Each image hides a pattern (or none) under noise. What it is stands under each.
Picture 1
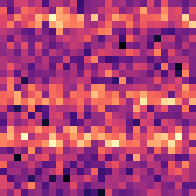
bands of rows
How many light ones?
3
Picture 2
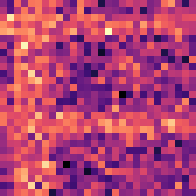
bands of rows crossing bands of columns
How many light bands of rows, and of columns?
2 and 1
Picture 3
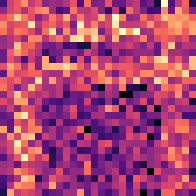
bands of rows crossing bands of columns
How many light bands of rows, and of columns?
2 and 2
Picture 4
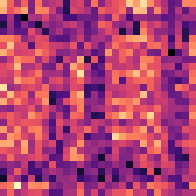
bands of rows crossing bands of columns
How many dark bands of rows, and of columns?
2 and 3
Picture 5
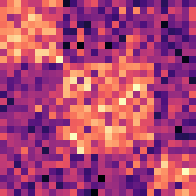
blocks along the diagonal
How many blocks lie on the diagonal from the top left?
3
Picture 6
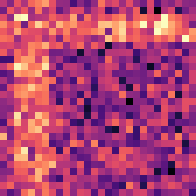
bands of rows crossing bands of columns
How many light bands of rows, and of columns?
1 and 1
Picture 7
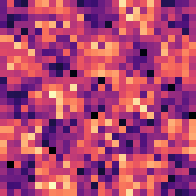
a checkerboard
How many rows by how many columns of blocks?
5 by 5
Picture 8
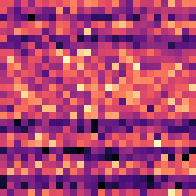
bands of rows
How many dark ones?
5
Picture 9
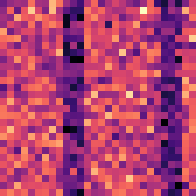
bands of columns
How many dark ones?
2
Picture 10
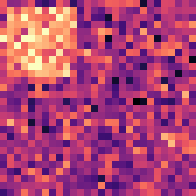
one block
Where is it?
top left
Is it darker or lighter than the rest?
lighter
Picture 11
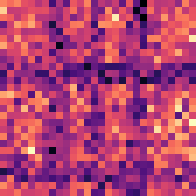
bands of rows crossing bands of columns
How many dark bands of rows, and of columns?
2 and 3
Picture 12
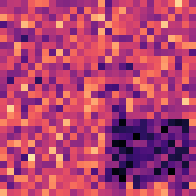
one block
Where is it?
bottom right
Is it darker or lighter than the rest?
darker
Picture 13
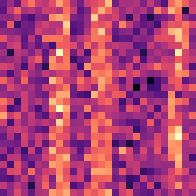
bands of columns
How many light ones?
3
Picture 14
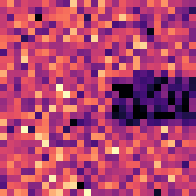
one block
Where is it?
middle right
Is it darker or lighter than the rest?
darker
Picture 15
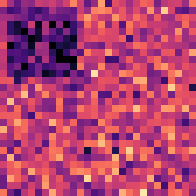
one block
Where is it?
top left
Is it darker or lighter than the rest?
darker
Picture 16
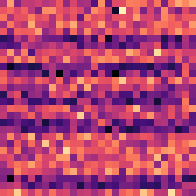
bands of rows
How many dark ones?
5
